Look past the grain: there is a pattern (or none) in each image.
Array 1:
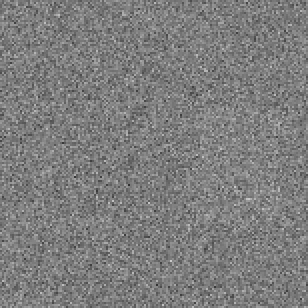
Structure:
one block
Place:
middle right
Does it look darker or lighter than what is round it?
lighter
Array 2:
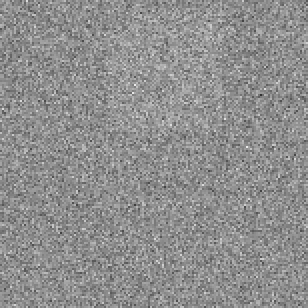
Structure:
one block
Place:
top middle
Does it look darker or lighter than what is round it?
lighter
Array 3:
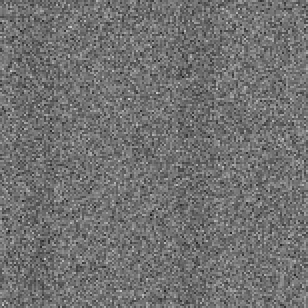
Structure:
bands of columns
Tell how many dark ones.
2
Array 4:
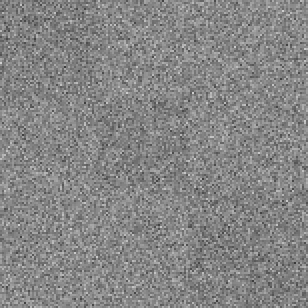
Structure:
blocks along the diagonal
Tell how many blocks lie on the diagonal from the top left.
3
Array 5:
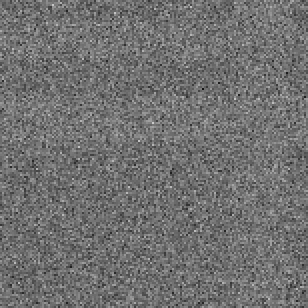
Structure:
bands of rows crossing bands of columns
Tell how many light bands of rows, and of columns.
2 and 1
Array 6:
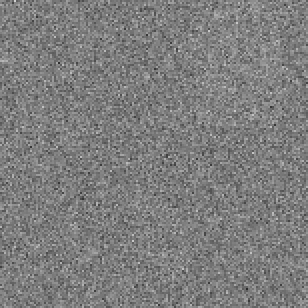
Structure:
one block
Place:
top right
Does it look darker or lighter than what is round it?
lighter
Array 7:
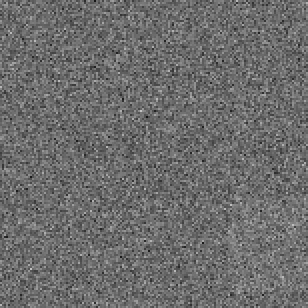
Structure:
one block
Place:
bottom right
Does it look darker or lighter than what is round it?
lighter
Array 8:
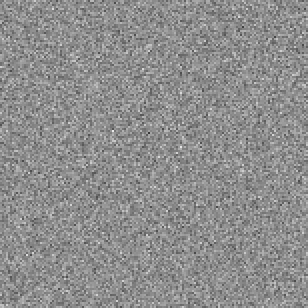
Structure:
only noise
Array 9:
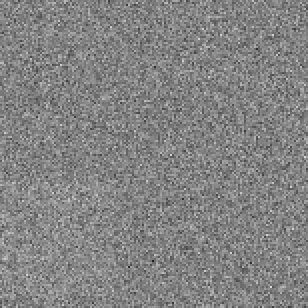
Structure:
one block
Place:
bottom left
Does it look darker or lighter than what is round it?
lighter
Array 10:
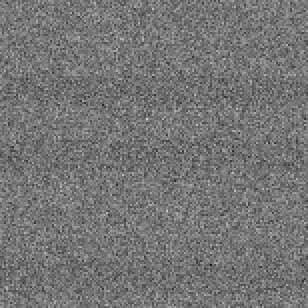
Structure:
bands of rows
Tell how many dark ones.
3
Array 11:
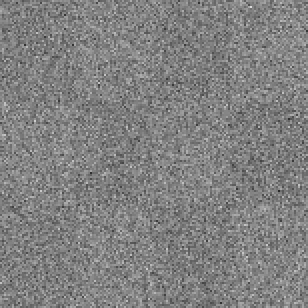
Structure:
a checkerboard
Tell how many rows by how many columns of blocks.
3 by 4
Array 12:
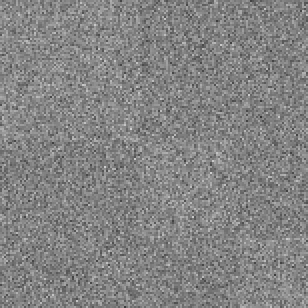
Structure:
blocks along the diagonal
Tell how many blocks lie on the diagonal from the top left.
3
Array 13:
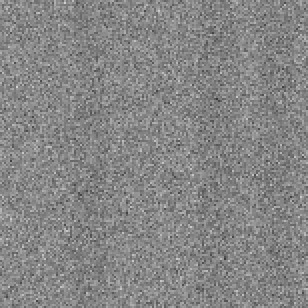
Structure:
bands of columns
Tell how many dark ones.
3
